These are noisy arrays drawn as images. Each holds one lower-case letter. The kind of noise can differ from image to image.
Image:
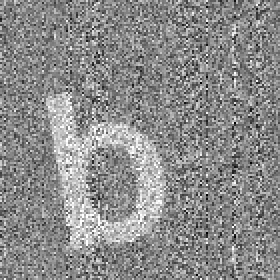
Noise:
columns of uneven size
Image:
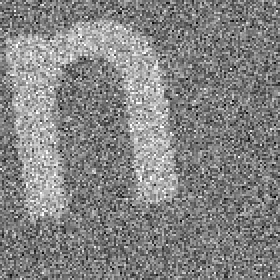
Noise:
independent entries
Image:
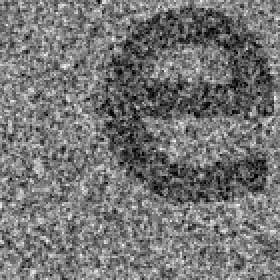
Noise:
blotchy
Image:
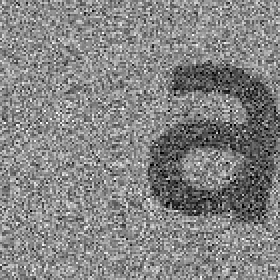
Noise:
low rank plus noise
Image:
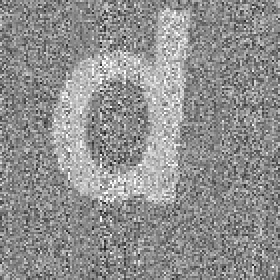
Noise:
columns of uneven size
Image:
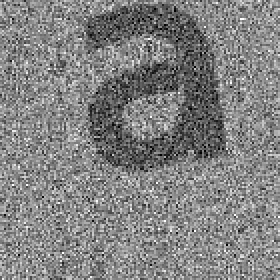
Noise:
low rank plus noise
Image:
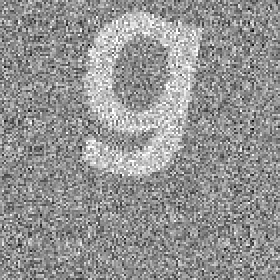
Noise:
low rank plus noise
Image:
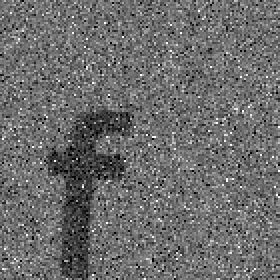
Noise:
heavy tails
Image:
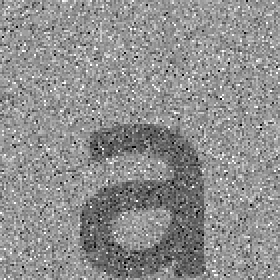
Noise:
heavy tails
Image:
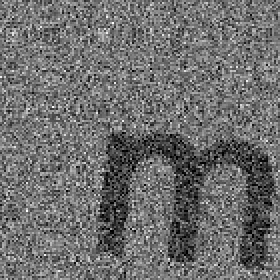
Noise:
low rank plus noise
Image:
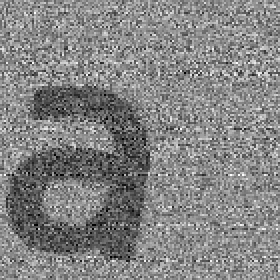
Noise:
rows of uneven size
